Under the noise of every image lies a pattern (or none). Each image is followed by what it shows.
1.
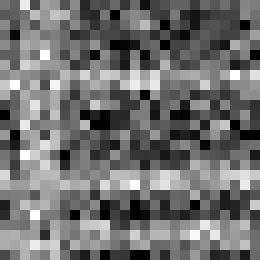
bands of rows crossing bands of columns
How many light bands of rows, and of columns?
3 and 1
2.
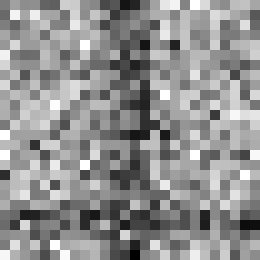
bands of rows crossing bands of columns
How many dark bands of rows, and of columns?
1 and 1
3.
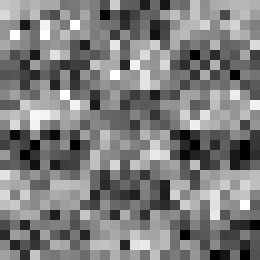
a checkerboard
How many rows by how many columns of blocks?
6 by 3
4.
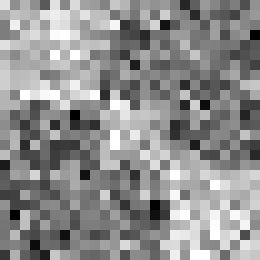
blocks along the diagonal
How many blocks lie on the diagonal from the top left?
3
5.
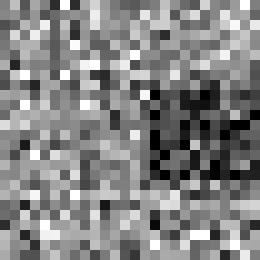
one block
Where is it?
middle right
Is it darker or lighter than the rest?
darker
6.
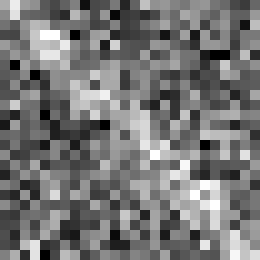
blocks along the diagonal
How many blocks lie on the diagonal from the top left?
7
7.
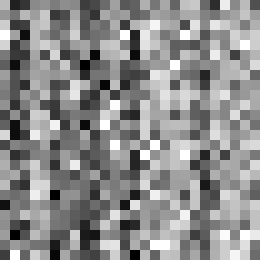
bands of columns
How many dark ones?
5
